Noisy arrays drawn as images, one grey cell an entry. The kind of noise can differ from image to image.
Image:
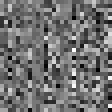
columns of uneven size
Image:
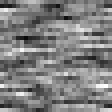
streaked along the rows
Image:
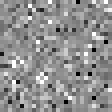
heavy tails
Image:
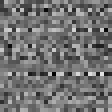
rows of uneven size
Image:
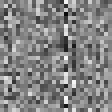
columns of uneven size
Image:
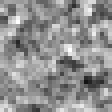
blotchy
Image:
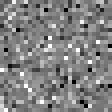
heavy tails
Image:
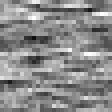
streaked along the rows
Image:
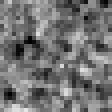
blotchy
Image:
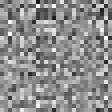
low rank plus noise
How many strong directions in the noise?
one
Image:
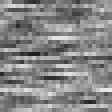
streaked along the rows
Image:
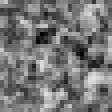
blotchy
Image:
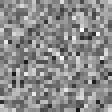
independent entries
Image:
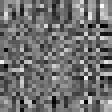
low rank plus noise
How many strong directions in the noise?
one
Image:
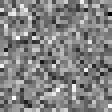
independent entries
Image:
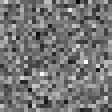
independent entries
